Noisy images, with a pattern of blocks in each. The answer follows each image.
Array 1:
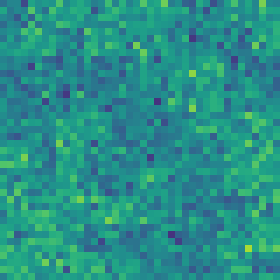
mirrored about the diagonal from the bottom left
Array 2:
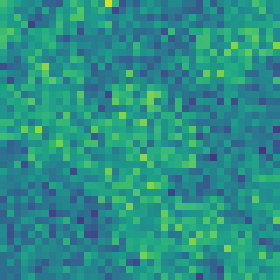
mirrored about the diagonal from the bottom left
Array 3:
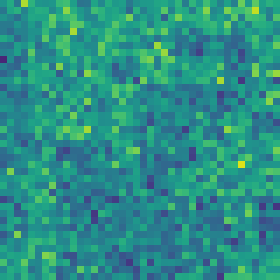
no symmetry
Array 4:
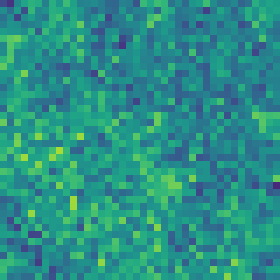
mirrored about the diagonal from the bottom left
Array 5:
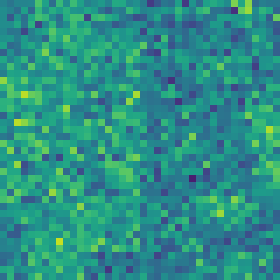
top and bottom mirror each other
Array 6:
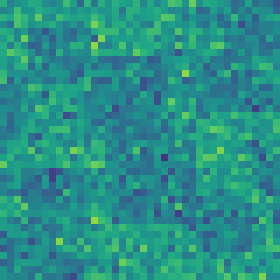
the same after a half turn
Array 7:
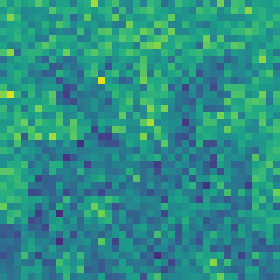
left and right mirror each other
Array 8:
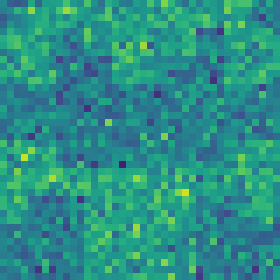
left and right mirror each other
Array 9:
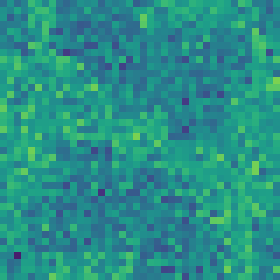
the same after a half turn
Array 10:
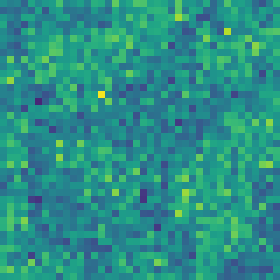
mirrored about the diagonal from the bottom left
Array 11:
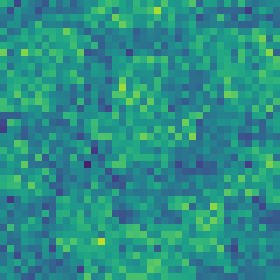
left and right mirror each other
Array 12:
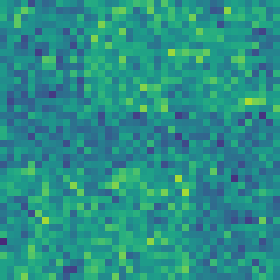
the same after a half turn
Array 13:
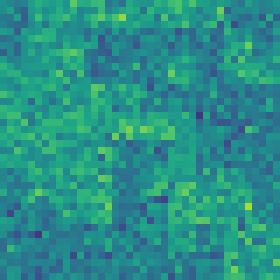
no symmetry
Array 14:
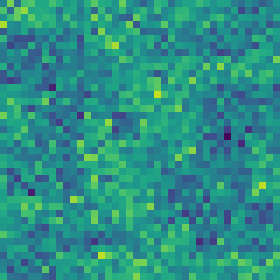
the same after a half turn
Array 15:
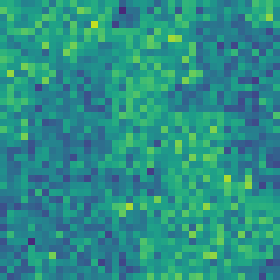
no symmetry
